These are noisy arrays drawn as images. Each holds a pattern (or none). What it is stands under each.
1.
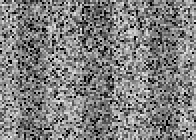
vertical stripes
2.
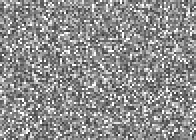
only noise
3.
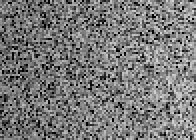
a smooth slope
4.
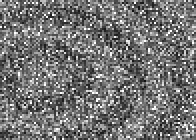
rings round one point
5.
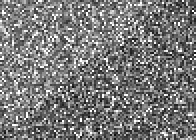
a sharp edge
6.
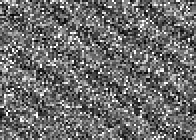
diagonal stripes
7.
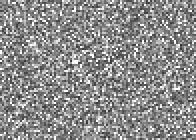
only noise
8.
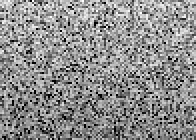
a smooth slope
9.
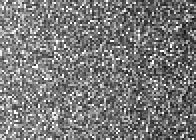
a smooth slope
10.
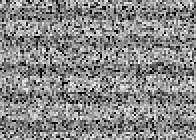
horizontal stripes
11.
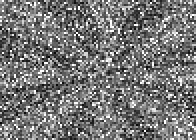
spokes from one point
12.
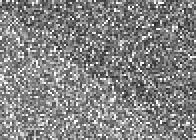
a sharp edge
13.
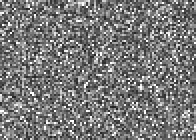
only noise
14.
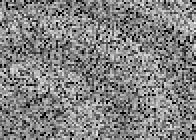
rings round one point
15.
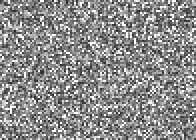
only noise
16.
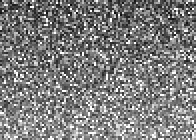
a smooth slope
